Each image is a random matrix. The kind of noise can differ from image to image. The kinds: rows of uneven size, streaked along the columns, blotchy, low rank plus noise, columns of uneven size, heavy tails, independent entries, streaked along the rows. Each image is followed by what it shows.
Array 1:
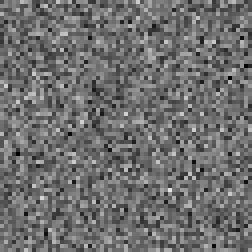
independent entries
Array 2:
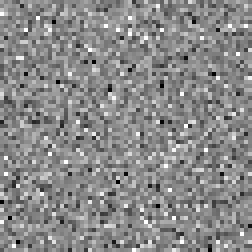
heavy tails
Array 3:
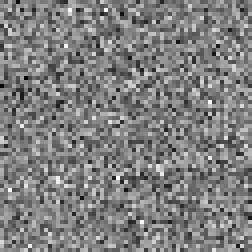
independent entries
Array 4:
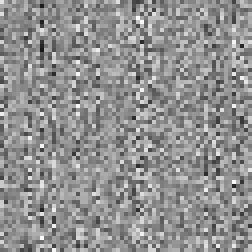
columns of uneven size
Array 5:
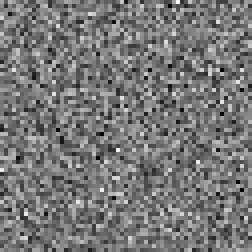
independent entries
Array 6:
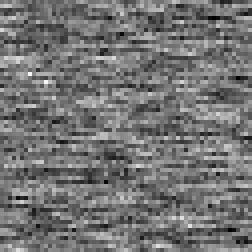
streaked along the rows
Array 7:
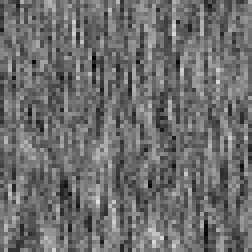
streaked along the columns
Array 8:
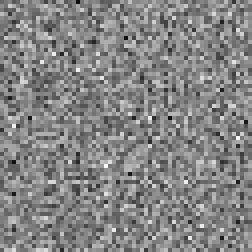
low rank plus noise
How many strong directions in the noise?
one
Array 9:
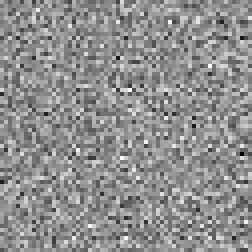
low rank plus noise
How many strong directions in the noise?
one
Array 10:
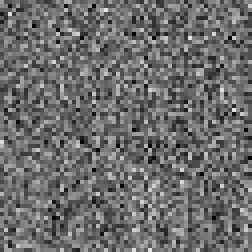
low rank plus noise
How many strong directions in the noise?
two
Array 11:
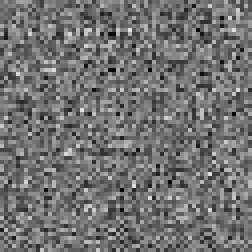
low rank plus noise
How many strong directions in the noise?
three or four
